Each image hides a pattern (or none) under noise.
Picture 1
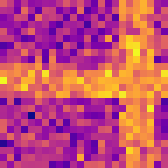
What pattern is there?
bands of rows crossing bands of columns
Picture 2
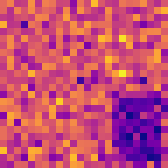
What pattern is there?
one block
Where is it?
bottom right
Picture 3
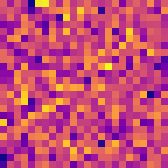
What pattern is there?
only noise
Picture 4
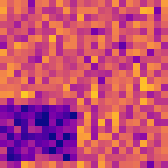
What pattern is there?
one block
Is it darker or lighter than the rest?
darker
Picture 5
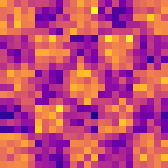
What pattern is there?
a checkerboard
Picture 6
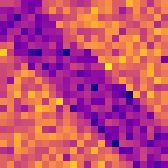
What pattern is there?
a diagonal band
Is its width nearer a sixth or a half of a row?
a half
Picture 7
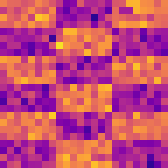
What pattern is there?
a checkerboard
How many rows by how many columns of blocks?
6 by 3
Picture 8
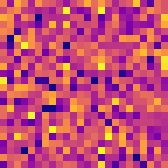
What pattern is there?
only noise
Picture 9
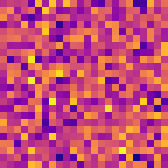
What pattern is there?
only noise
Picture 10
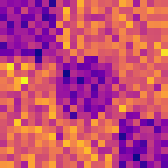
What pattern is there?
blocks along the diagonal
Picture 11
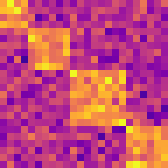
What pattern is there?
blocks along the diagonal
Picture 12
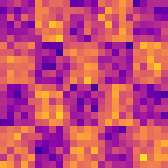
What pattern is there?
a checkerboard
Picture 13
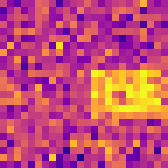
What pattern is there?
one block
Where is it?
middle right
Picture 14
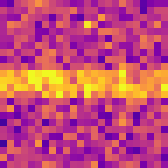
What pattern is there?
one band of rows
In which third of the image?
middle
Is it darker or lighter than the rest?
lighter
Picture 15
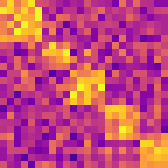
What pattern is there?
blocks along the diagonal
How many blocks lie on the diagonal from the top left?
5
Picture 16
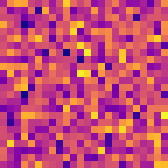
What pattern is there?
only noise
